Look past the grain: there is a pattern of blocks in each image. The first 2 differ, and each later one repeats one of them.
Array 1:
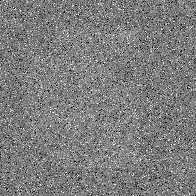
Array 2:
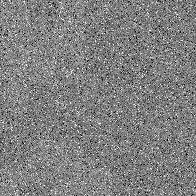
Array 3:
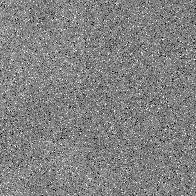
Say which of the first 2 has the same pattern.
2
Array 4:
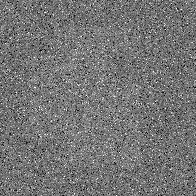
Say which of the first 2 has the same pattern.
1
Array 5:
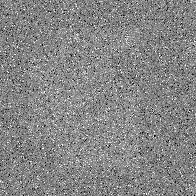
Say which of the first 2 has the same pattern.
1
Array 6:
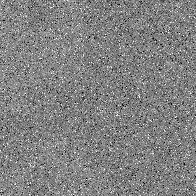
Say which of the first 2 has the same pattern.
2
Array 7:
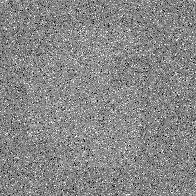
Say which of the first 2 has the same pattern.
1
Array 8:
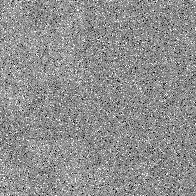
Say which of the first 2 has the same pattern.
2
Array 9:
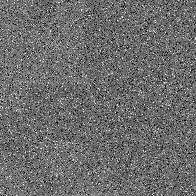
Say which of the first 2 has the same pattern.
2
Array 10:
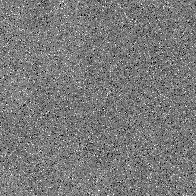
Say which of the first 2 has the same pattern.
2
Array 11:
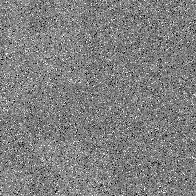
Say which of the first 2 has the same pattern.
2
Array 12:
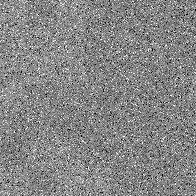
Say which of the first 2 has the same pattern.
2
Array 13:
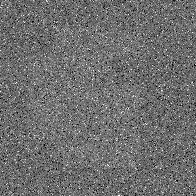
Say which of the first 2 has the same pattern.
1
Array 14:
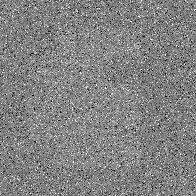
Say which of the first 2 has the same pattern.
1
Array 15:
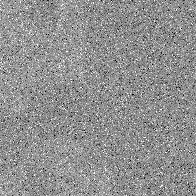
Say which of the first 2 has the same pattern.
2
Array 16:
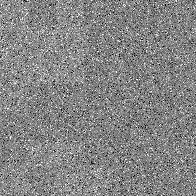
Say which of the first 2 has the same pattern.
2
